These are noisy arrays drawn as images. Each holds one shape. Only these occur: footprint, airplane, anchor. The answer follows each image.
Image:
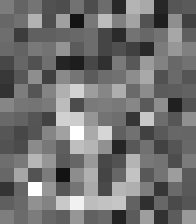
anchor
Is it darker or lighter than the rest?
lighter
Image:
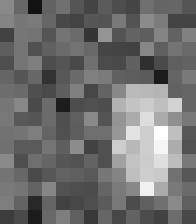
footprint
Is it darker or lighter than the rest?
lighter
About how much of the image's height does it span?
half
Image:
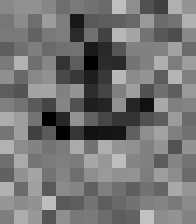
anchor
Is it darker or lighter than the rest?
darker
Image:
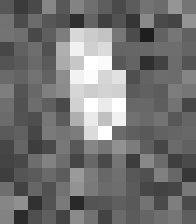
footprint
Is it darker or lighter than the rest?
lighter
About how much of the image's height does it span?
half
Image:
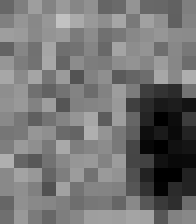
footprint
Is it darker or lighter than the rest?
darker
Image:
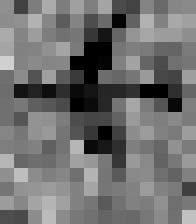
airplane
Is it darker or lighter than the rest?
darker
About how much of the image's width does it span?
nearly all
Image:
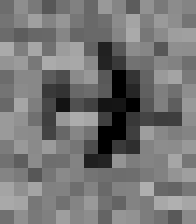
airplane
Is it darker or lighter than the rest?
darker
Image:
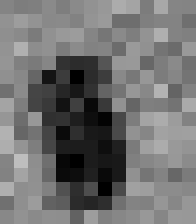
footprint
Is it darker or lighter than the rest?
darker
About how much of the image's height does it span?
two thirds
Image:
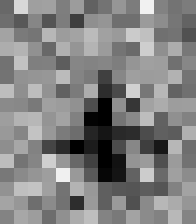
airplane
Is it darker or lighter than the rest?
darker
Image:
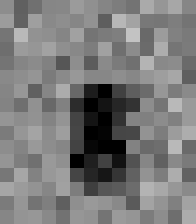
footprint
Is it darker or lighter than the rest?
darker
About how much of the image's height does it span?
half
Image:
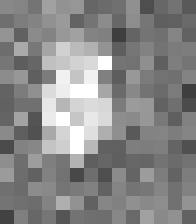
footprint
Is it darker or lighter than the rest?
lighter
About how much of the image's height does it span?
half
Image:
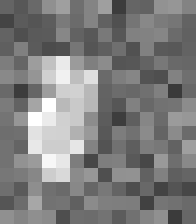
footprint
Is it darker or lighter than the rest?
lighter
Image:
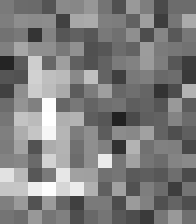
anchor
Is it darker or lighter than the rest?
lighter
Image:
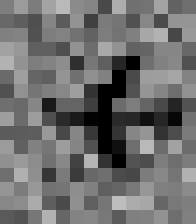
airplane
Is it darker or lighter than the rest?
darker
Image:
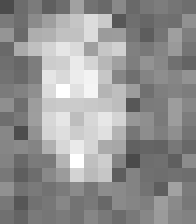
footprint
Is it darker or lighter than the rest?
lighter
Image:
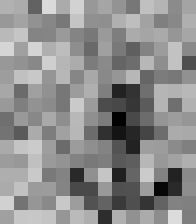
anchor
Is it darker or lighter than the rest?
darker
